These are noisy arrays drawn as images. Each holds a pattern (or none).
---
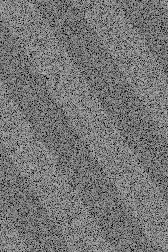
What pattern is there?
diagonal stripes
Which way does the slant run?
top left to bottom right
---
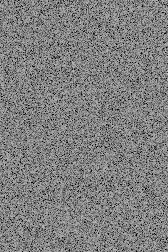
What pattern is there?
only noise
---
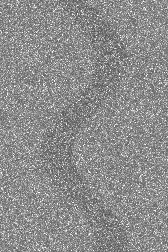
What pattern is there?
a wavy band
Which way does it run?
top to bottom
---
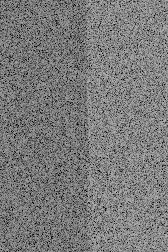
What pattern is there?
a sharp edge
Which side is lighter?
right
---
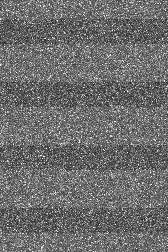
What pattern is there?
horizontal stripes
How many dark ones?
4
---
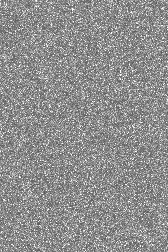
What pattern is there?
only noise
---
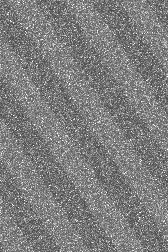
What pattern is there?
diagonal stripes
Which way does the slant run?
top left to bottom right
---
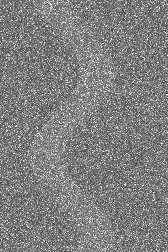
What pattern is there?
a wavy band
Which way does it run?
top to bottom
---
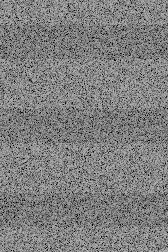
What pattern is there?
horizontal stripes
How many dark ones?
3
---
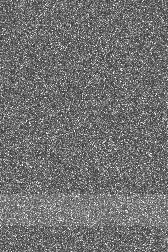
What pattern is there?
one horizontal stripe
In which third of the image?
bottom
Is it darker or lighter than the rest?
lighter
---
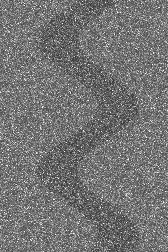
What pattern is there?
a wavy band
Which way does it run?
top to bottom
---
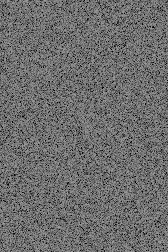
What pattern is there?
only noise
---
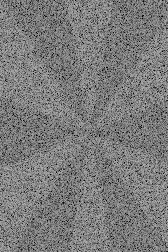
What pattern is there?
spokes from one point
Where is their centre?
centre
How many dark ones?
6
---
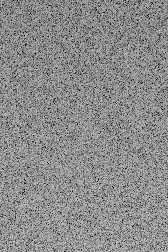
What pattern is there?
a smooth slope
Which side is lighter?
bottom
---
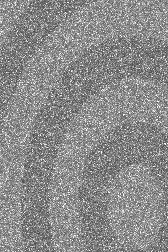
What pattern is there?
rings round one point
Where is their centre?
bottom right
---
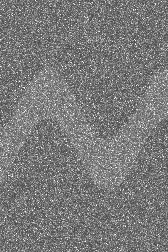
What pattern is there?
a wavy band
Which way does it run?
left to right
